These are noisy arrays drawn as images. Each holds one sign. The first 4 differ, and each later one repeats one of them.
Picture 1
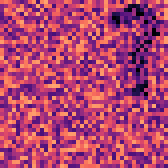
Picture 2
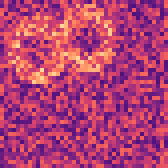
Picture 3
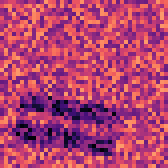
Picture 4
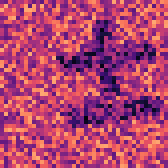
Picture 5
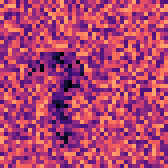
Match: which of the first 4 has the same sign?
1
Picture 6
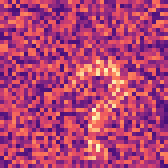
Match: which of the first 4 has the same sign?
1
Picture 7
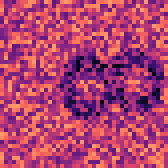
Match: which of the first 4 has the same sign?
2
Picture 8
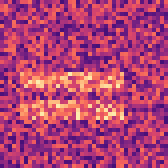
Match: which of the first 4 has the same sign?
3
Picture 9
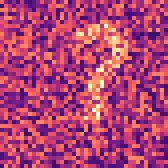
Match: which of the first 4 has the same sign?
1
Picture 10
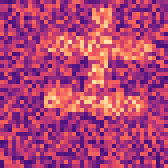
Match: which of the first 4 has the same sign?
4
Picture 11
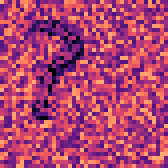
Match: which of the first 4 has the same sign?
1
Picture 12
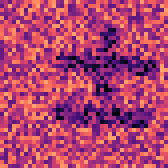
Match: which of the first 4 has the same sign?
4
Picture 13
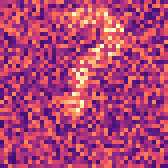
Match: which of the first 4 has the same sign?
1
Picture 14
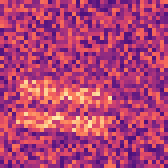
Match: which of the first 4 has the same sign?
3
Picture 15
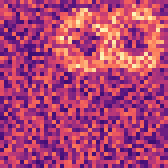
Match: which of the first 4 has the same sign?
2
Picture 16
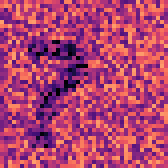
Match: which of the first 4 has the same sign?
1
